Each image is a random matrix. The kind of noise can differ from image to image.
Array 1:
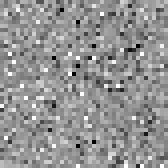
heavy tails
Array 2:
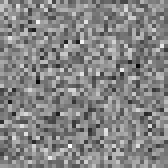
independent entries
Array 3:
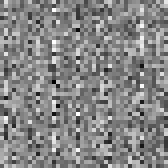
columns of uneven size
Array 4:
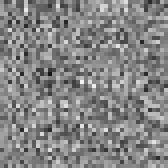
low rank plus noise
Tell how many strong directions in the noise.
two
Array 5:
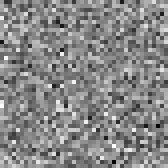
independent entries
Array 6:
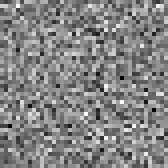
low rank plus noise
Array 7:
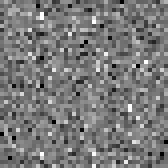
heavy tails
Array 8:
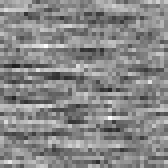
streaked along the rows
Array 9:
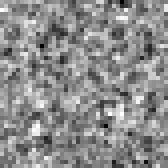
blotchy
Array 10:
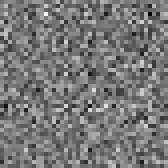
low rank plus noise
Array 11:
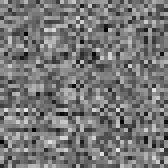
low rank plus noise
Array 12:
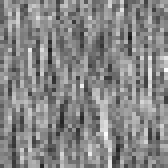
streaked along the columns
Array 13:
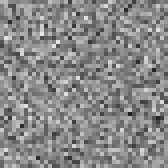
independent entries
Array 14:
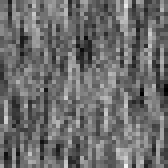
streaked along the columns
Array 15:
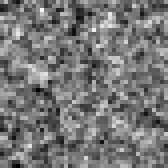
blotchy
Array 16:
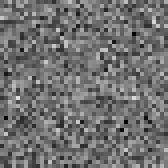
independent entries
